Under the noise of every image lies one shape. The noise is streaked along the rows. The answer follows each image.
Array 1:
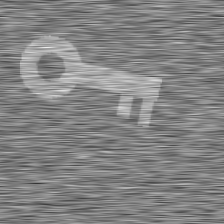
light key
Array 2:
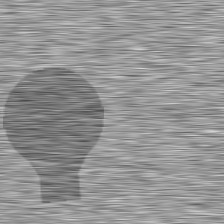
dark light bulb
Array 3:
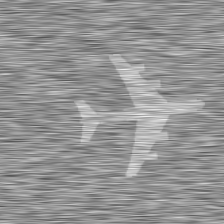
light airplane
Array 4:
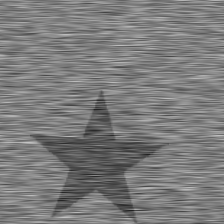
dark star
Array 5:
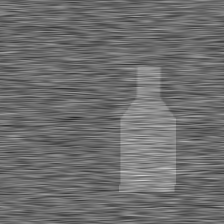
light bottle
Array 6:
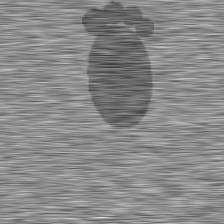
dark footprint
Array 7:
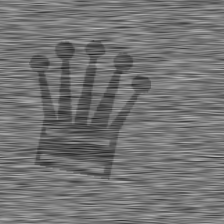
dark chess queen
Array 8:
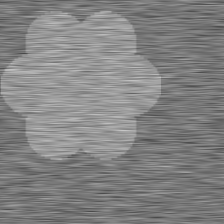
light flower
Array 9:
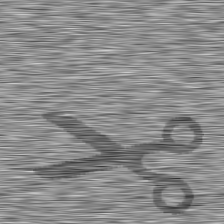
dark pair of scissors
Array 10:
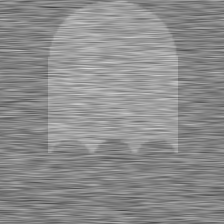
light ghost
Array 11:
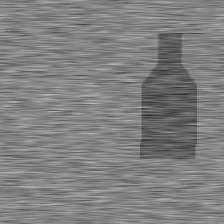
dark bottle
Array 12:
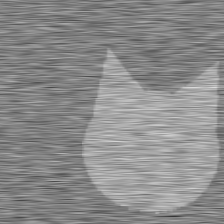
light cat's head
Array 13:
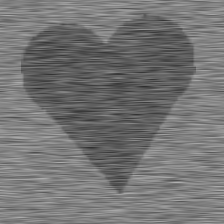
dark heart
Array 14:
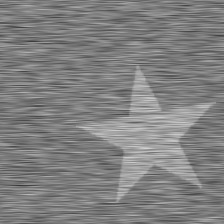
light star
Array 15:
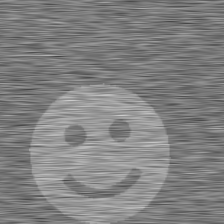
light smiling face
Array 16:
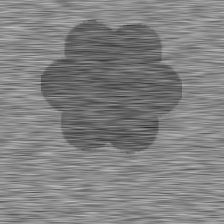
dark flower
